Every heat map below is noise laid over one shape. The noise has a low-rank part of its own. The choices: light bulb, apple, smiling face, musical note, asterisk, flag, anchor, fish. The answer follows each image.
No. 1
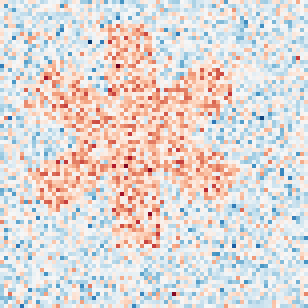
asterisk
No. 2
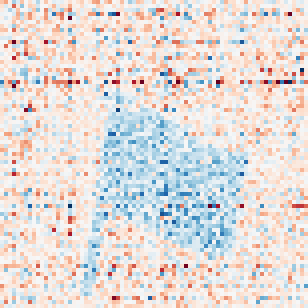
flag
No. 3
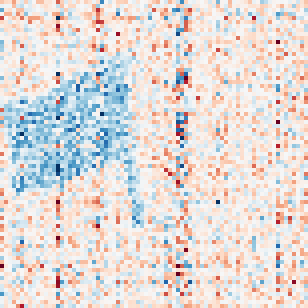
flag
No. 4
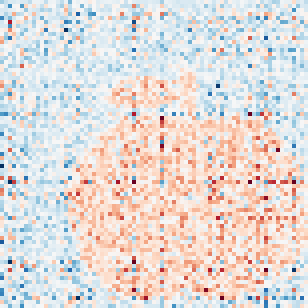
apple
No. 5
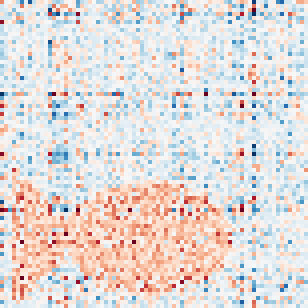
fish
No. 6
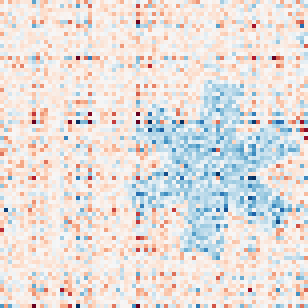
asterisk
